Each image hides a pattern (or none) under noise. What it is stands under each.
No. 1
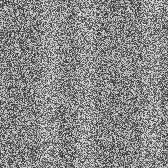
bands of columns
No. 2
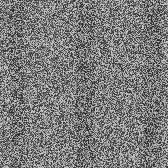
bands of columns
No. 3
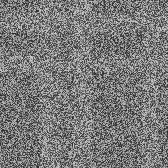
bands of rows crossing bands of columns
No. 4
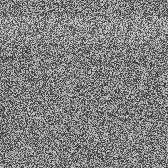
one band of rows
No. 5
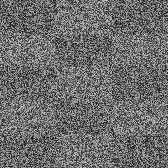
a checkerboard
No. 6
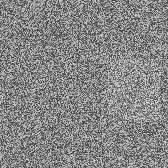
one block
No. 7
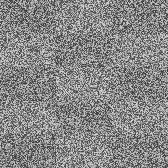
a checkerboard
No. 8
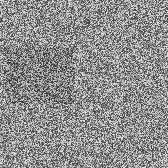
one block
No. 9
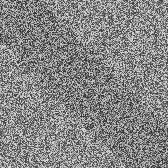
a diagonal band
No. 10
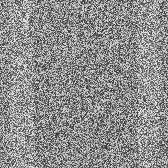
bands of columns
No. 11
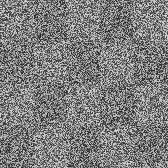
a checkerboard
